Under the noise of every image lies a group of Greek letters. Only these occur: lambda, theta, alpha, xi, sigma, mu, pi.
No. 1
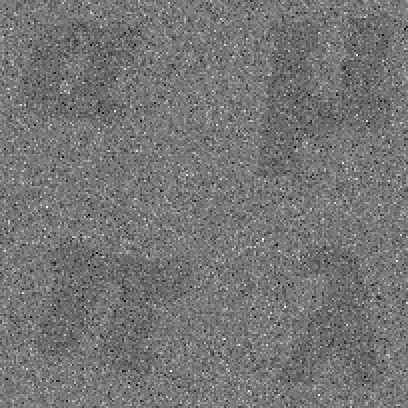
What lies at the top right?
mu
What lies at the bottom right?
lambda
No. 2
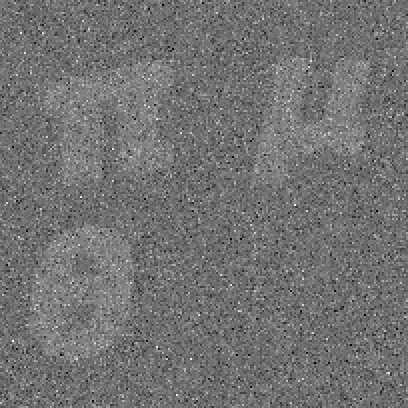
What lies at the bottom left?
theta
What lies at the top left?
pi
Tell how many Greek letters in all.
3
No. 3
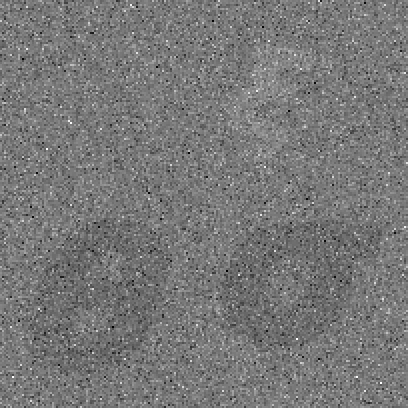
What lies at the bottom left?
theta
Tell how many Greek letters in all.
3
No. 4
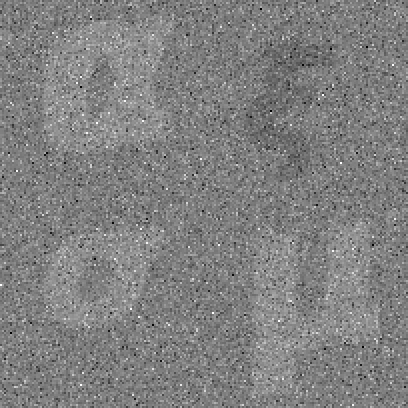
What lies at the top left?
alpha
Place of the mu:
bottom right
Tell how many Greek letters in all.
4
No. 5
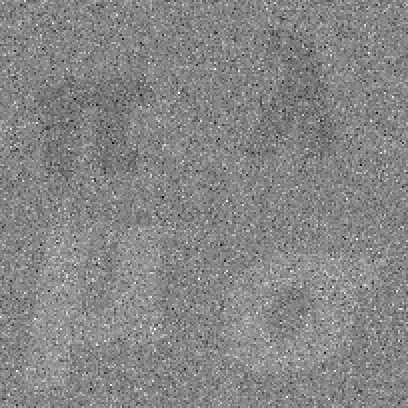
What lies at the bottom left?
mu
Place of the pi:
top left
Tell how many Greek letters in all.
4
